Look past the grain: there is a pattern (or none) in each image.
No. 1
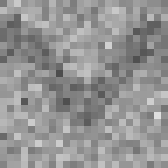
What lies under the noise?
a wavy band
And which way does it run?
left to right
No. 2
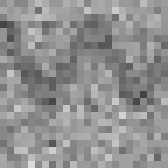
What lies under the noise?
a wavy band
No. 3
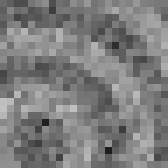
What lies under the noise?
rings round one point
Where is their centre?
bottom left
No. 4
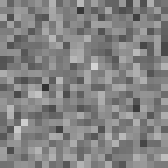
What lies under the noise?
only noise
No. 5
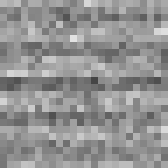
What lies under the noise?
horizontal stripes
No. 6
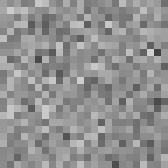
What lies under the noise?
only noise
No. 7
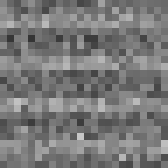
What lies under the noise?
horizontal stripes
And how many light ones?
4
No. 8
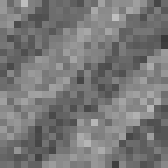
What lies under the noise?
diagonal stripes
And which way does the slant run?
bottom left to top right
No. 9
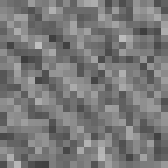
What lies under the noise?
diagonal stripes
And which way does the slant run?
top left to bottom right
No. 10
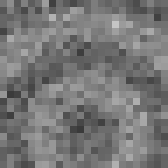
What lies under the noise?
rings round one point
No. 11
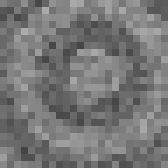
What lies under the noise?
rings round one point
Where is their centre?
centre
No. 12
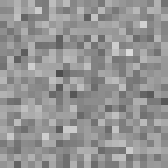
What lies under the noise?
only noise
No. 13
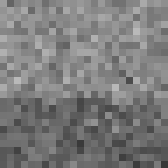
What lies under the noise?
a sharp edge
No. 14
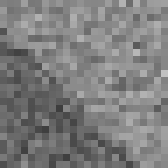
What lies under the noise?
a sharp edge
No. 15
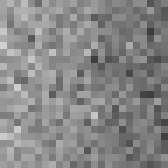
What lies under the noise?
a smooth slope
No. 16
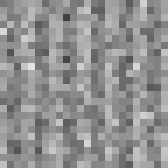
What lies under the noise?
vertical stripes
